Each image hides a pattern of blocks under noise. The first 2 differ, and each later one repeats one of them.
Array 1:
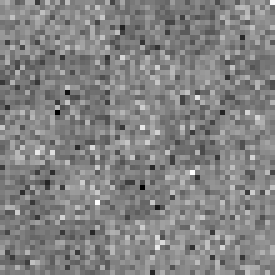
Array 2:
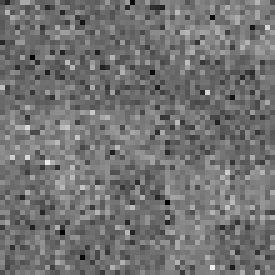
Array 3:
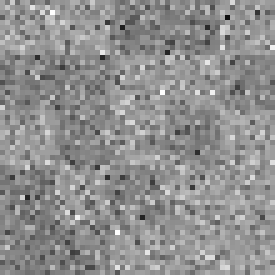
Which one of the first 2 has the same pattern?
1
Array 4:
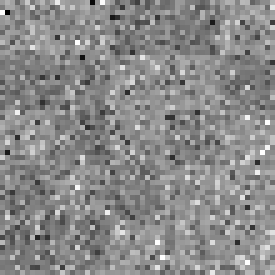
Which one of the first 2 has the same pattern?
1
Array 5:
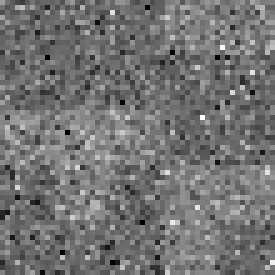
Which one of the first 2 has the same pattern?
2
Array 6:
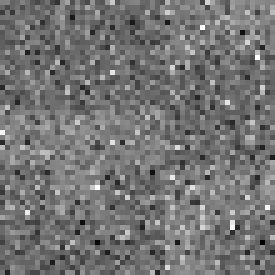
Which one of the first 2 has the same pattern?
2
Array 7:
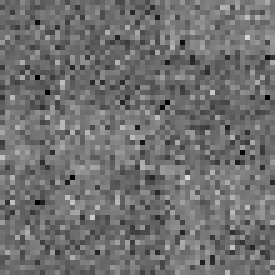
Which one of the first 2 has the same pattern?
2
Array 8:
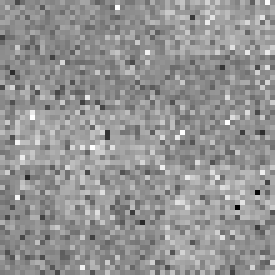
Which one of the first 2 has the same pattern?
2
